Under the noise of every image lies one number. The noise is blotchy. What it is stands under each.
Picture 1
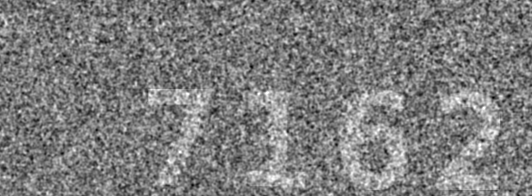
7162
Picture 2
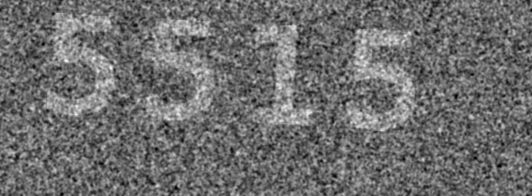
5515
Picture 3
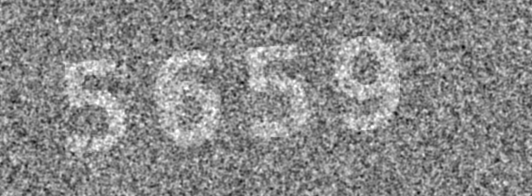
5659
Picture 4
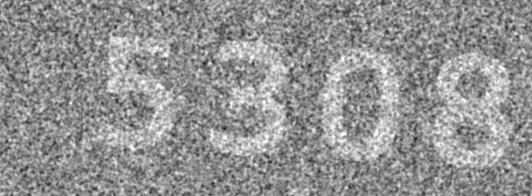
5308
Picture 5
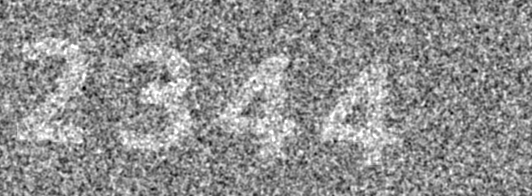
2344
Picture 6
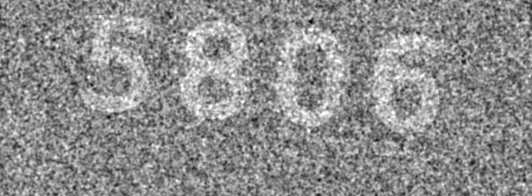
5806
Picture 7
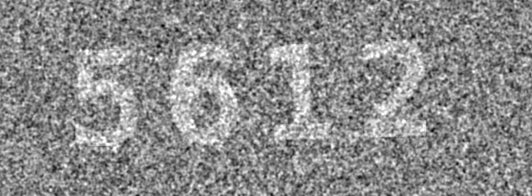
5612
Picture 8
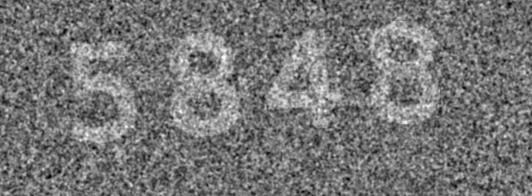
5848
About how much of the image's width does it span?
two thirds
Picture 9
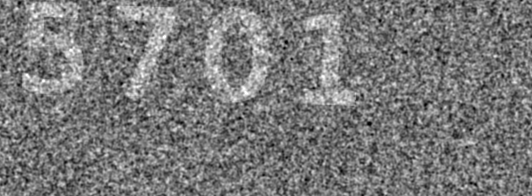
5701
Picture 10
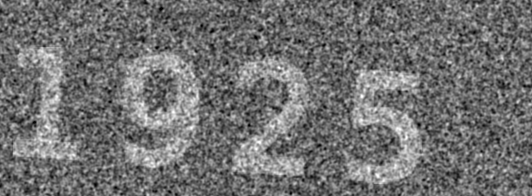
1925
